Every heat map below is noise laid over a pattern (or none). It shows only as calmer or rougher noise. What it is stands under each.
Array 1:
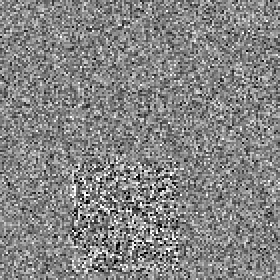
one block
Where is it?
bottom middle
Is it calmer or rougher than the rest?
rougher
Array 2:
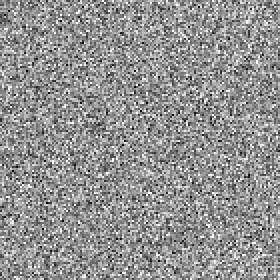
only noise
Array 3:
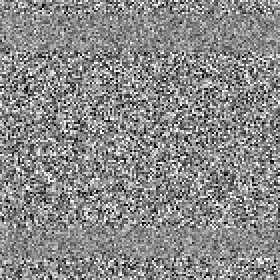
bands of rows
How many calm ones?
2
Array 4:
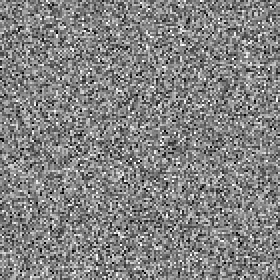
only noise
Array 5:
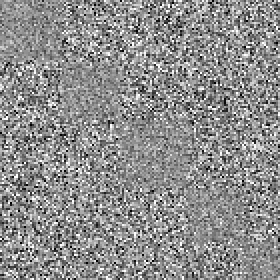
blocks along the diagonal
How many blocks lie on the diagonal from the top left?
5
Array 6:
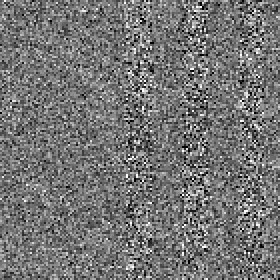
bands of columns
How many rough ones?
3
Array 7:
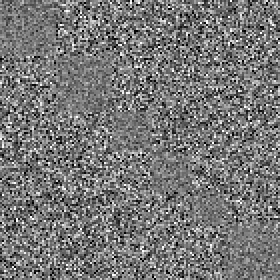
blocks along the diagonal
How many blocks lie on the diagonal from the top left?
6
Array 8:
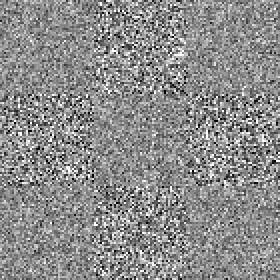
a checkerboard
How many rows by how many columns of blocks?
3 by 3
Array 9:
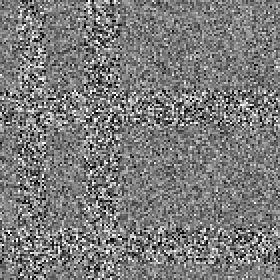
bands of rows crossing bands of columns
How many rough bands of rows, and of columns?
2 and 2
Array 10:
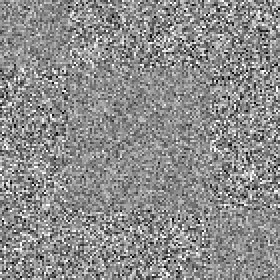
blocks along the diagonal
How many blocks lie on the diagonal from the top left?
3
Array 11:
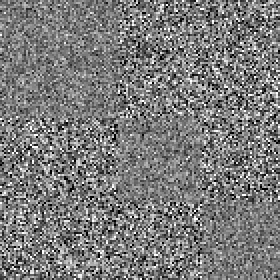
blocks along the diagonal
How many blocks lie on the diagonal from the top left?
3
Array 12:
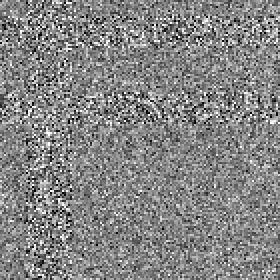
bands of rows crossing bands of columns
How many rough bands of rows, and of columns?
2 and 1
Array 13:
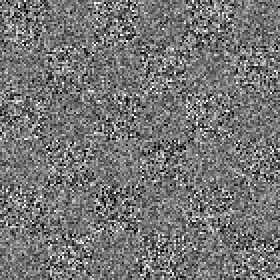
a checkerboard
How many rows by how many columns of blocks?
6 by 6
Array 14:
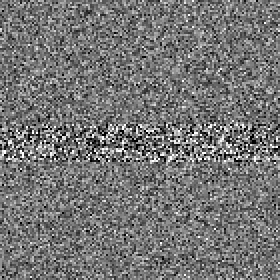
one band of rows
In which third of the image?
middle
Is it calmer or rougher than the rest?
rougher
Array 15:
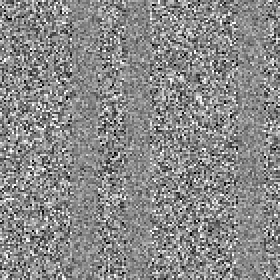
bands of columns
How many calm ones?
3
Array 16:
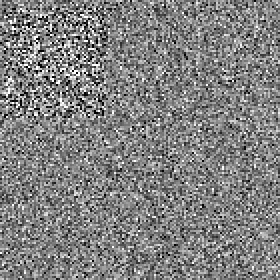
one block
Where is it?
top left
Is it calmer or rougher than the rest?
rougher
